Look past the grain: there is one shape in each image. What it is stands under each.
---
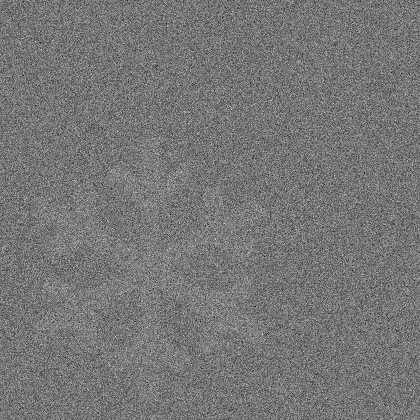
snowflake
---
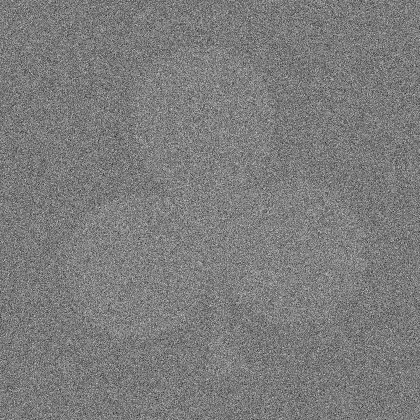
club
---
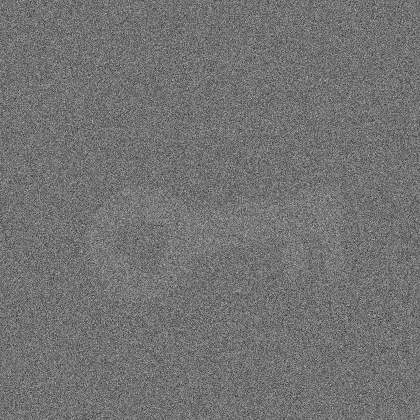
key
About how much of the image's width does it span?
two thirds
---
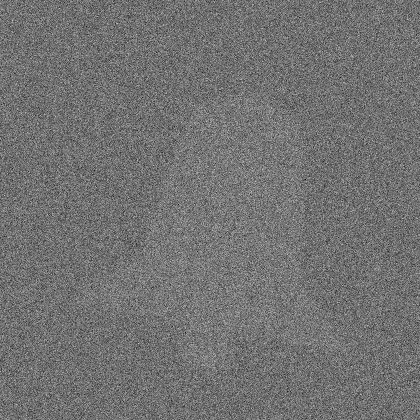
bell
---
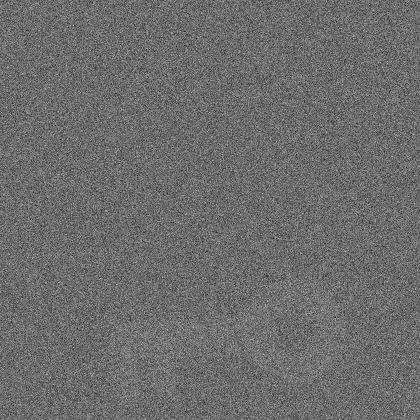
key
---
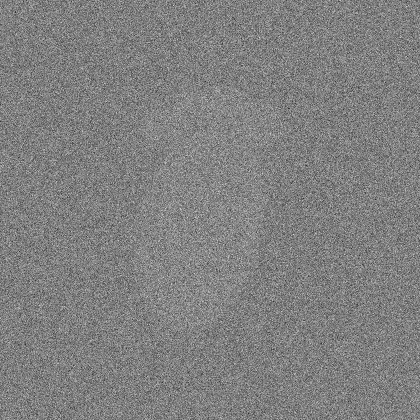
footprint
